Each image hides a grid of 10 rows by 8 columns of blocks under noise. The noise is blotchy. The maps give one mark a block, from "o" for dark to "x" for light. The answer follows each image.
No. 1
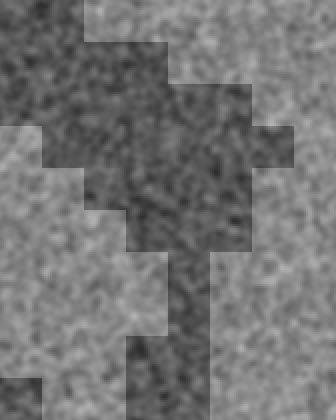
ooxxxxxx
ooooxxxx
ooooooxx
xoooooox
xxooooxx
xxxoooxx
xxxxoxxx
xxxxoxxx
xxxooxxx
oxxooxxx
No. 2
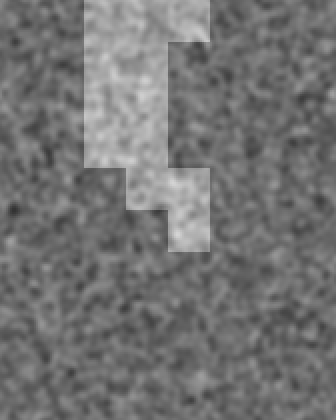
ooxxxooo
ooxxoooo
ooxxoooo
ooxxoooo
oooxxooo
ooooxooo
oooooooo
oooooooo
oooooooo
oooooooo
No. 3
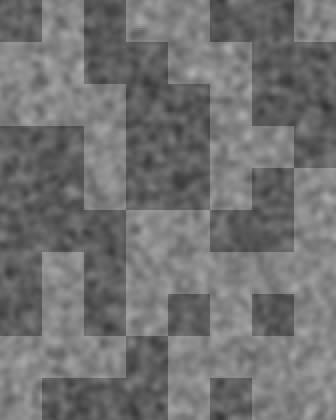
oxoxxoox
xxooxxoo
xxxooxoo
ooxooxxo
ooxooxox
oooxxoox
oxoxxxxx
oxoxoxox
xxxoxxxx
xoooxoxx
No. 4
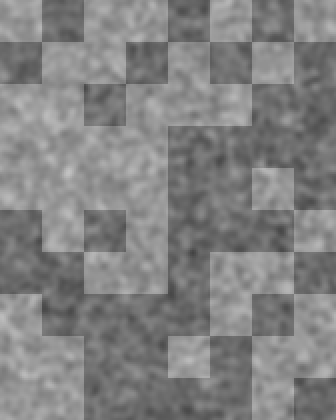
xoxxoxox
oxxoxoxo
xxoxxxoo
xxxxoooo
xxxxooxo
oxoxooox
ooxxoxxo
xooooxox
xxooxoxx
xxooooxo
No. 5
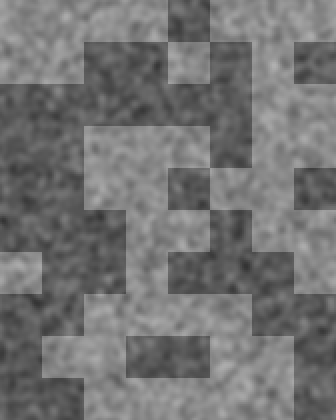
xxxxoxxx
xxooxoxo
ooooooxx
ooxxxoxx
ooxxoxxo
oooxxoxx
xooxooox
ooxxxxoo
oxxooxxo
ooxxxxxo
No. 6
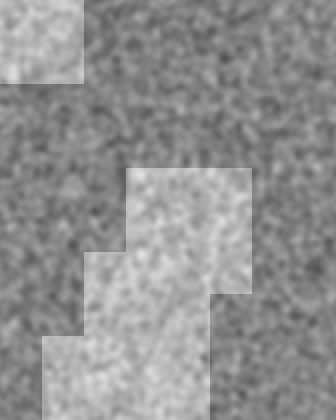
xxoooooo
xxoooooo
oooooooo
oooooooo
oooxxxoo
oooxxxoo
ooxxxxoo
ooxxxooo
oxxxxooo
oxxxxooo
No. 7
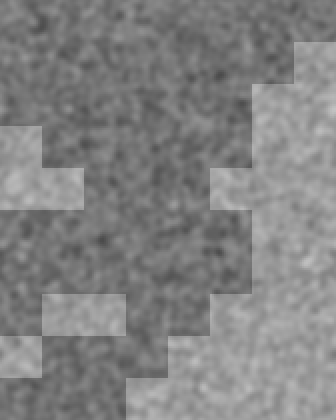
oooooooo
ooooooox
ooooooxx
xoooooxx
xxoooxxx
ooooooxx
ooooooxx
oxxooxxx
xoooxxxx
oooxxxxx
